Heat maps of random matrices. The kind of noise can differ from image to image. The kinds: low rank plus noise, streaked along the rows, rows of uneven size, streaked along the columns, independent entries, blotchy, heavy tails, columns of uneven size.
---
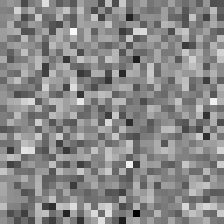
low rank plus noise
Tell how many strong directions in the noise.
five to eight
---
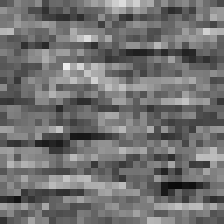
streaked along the rows
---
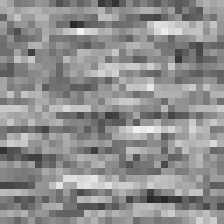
streaked along the rows
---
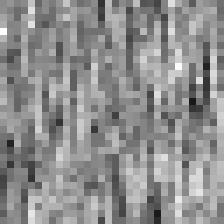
streaked along the columns
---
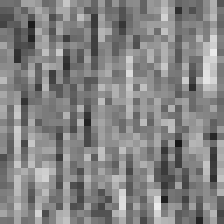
streaked along the columns
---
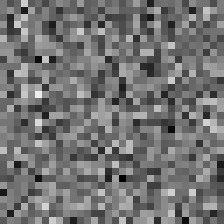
low rank plus noise
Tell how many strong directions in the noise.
five to eight
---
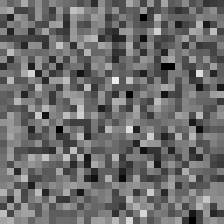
independent entries
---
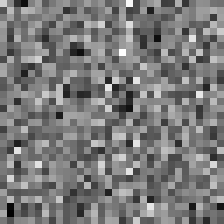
low rank plus noise
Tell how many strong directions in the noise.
five to eight
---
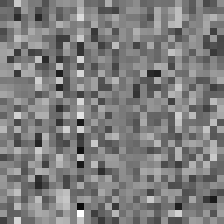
columns of uneven size
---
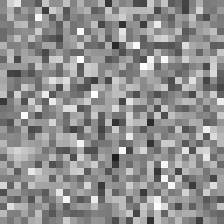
independent entries
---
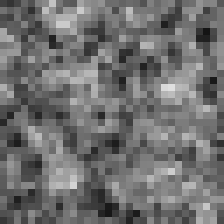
blotchy
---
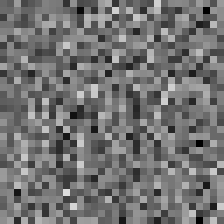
low rank plus noise
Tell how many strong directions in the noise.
five to eight
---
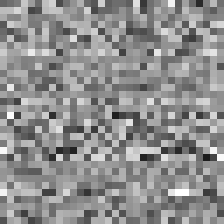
rows of uneven size
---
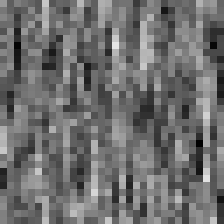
streaked along the columns
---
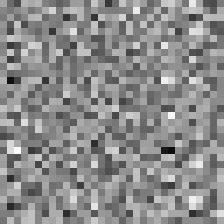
low rank plus noise
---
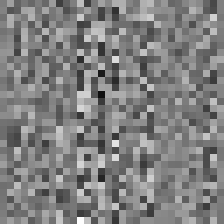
columns of uneven size
